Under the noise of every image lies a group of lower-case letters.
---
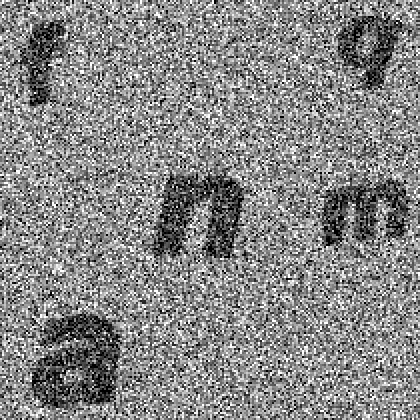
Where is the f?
top left
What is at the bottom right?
nothing
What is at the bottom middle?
nothing
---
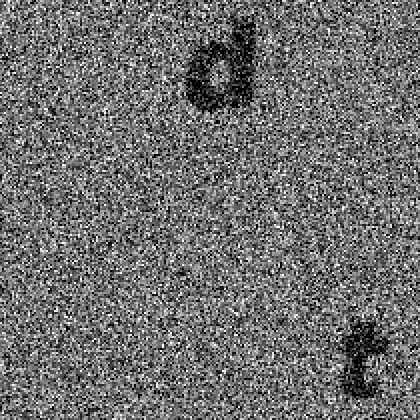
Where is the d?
top middle
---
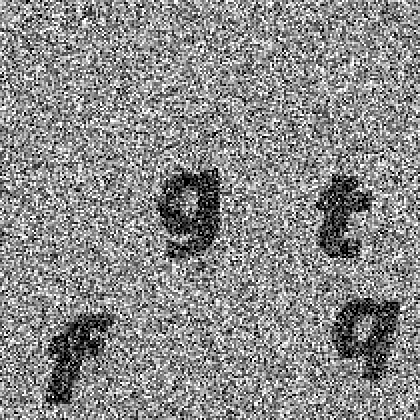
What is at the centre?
g
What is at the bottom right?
q
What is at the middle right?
t
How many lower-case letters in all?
4
